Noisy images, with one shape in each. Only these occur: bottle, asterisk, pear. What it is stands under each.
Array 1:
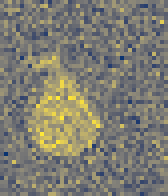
pear
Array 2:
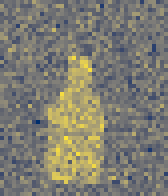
bottle
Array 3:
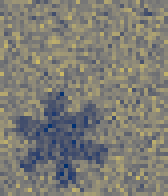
asterisk
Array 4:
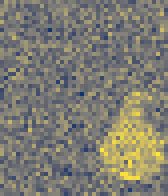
pear
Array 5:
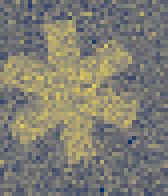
asterisk
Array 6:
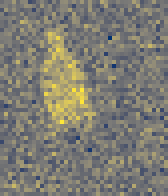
bottle
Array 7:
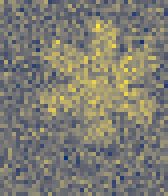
asterisk
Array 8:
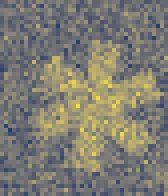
asterisk
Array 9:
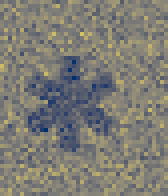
asterisk
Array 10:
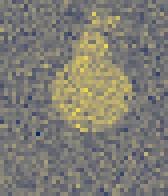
pear
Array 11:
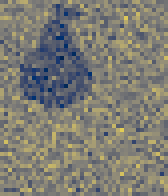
pear
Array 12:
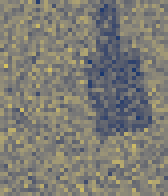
bottle
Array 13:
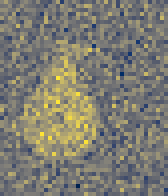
pear
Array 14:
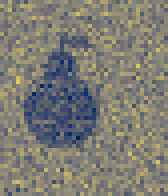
pear
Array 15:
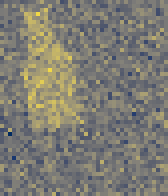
bottle
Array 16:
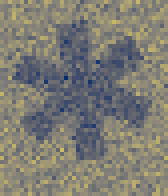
asterisk
